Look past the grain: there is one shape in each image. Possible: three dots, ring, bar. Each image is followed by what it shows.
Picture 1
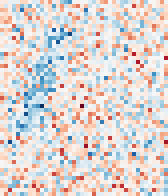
bar
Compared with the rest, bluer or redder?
bluer
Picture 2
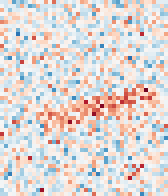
bar
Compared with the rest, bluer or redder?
redder
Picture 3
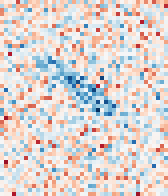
bar
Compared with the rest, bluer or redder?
bluer
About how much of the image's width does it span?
half
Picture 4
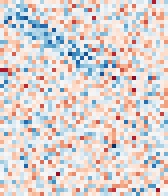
bar
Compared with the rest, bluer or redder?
bluer
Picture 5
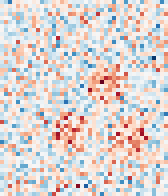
three dots
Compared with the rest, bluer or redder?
redder
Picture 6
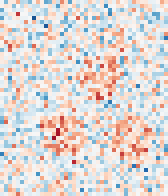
three dots
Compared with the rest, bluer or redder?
redder
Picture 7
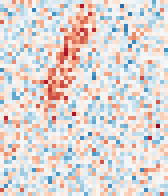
bar
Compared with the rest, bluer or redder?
redder
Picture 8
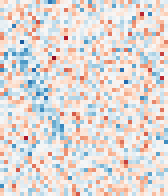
bar
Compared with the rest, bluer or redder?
bluer
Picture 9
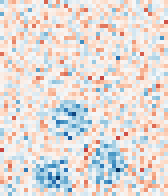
three dots
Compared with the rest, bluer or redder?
bluer
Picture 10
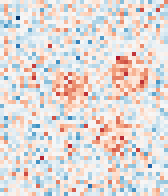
three dots
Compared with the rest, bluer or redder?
redder
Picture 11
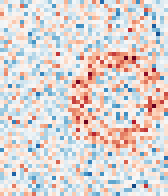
ring
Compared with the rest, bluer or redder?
redder
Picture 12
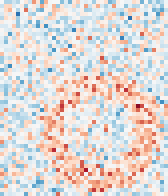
ring
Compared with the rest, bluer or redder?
redder
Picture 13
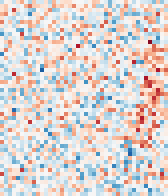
bar
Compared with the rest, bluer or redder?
redder
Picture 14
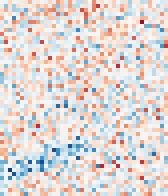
bar
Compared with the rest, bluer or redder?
bluer
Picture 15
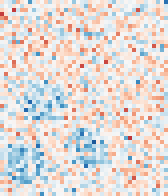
three dots
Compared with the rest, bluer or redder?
bluer
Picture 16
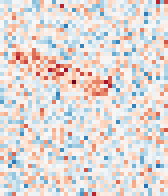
bar
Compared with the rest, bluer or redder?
redder
